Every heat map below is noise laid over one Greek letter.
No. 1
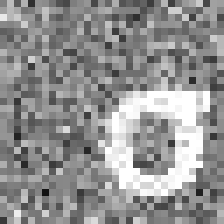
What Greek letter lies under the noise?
sigma
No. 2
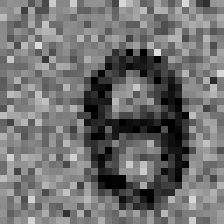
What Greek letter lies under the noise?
theta
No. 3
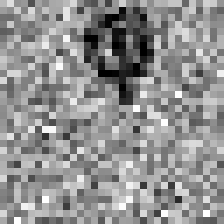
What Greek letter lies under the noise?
phi
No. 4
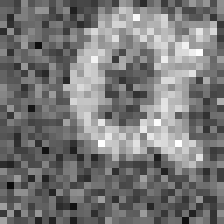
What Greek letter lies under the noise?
alpha
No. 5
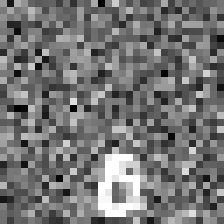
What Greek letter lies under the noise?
delta
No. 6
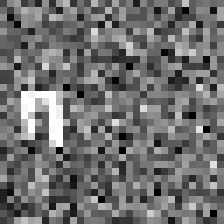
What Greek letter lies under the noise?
eta
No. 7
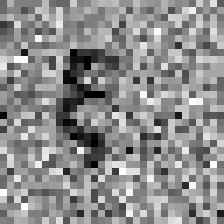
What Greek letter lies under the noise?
xi
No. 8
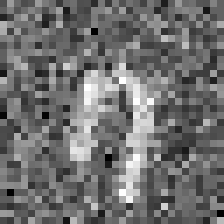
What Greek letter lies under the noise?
eta
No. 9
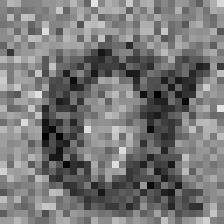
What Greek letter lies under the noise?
alpha
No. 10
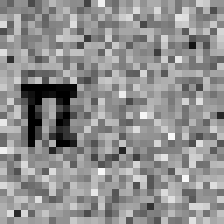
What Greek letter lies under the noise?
pi
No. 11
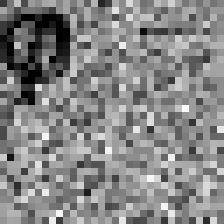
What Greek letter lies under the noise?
phi
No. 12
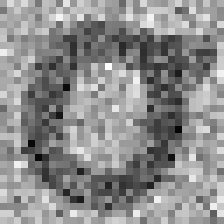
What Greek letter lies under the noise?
sigma
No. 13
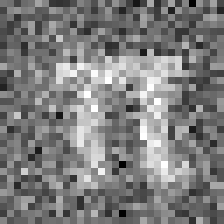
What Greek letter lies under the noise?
pi
